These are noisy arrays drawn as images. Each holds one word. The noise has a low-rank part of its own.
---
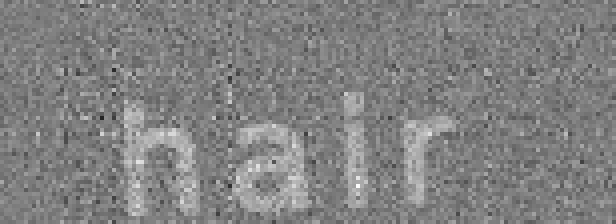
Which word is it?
hair
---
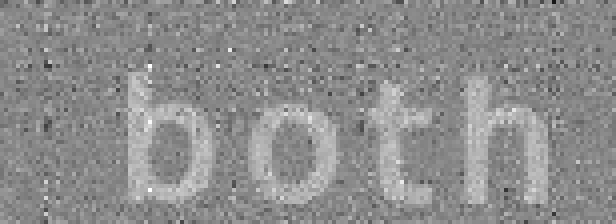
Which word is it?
both
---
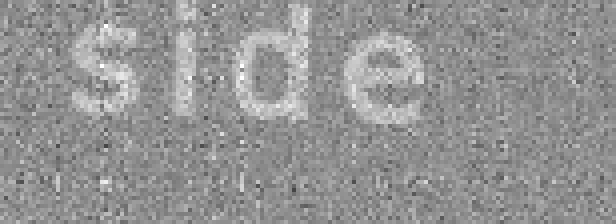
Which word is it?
side
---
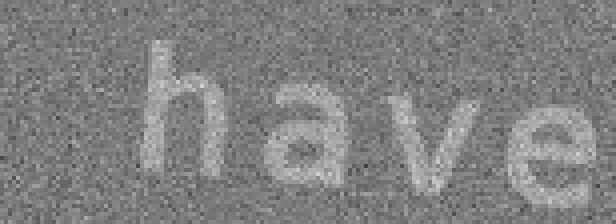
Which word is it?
have
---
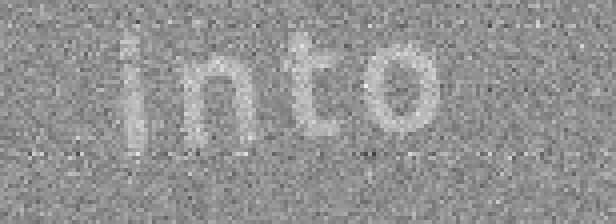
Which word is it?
into
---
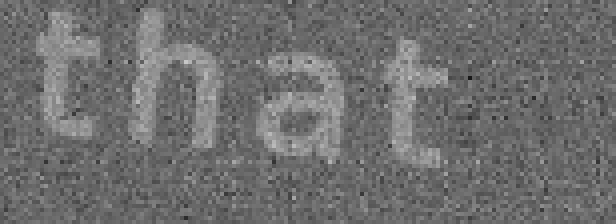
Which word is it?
that
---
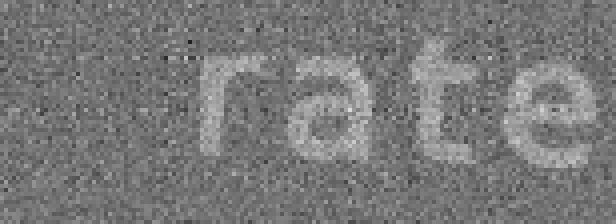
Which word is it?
rate
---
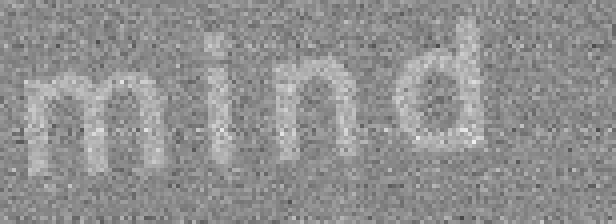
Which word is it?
mind
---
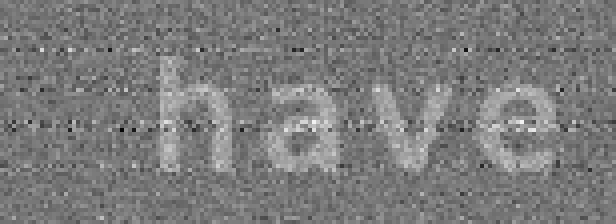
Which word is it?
have
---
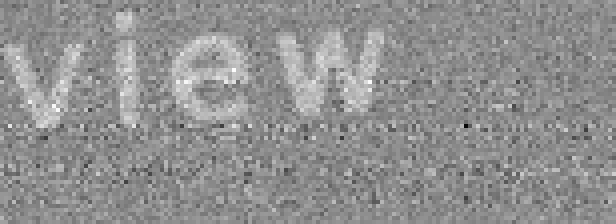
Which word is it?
view
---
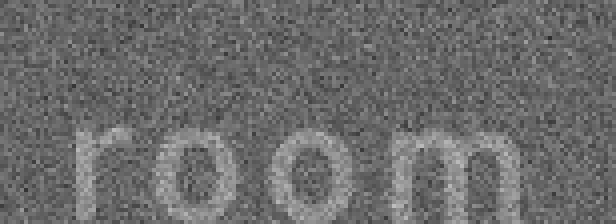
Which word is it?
room
